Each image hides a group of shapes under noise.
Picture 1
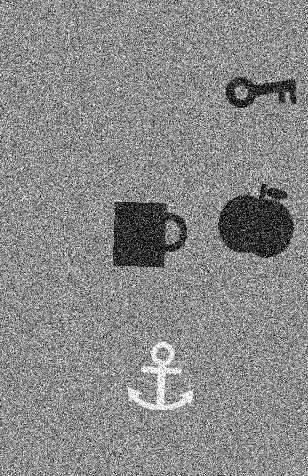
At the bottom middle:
anchor
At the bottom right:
nothing
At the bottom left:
nothing
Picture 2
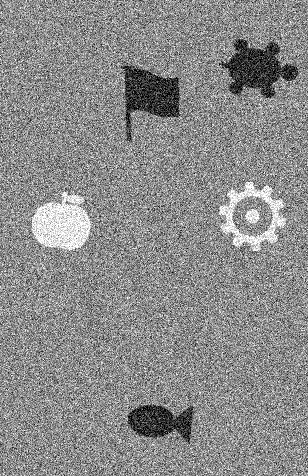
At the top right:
turtle
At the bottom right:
nothing
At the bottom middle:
fish
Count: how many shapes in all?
5
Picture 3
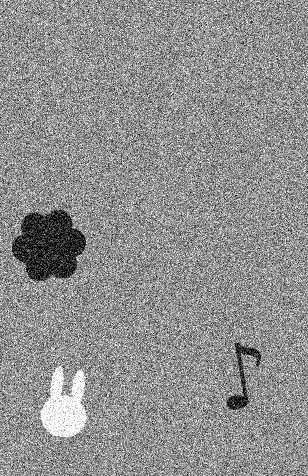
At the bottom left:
rabbit's head
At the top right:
nothing
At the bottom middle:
nothing
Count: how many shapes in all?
3
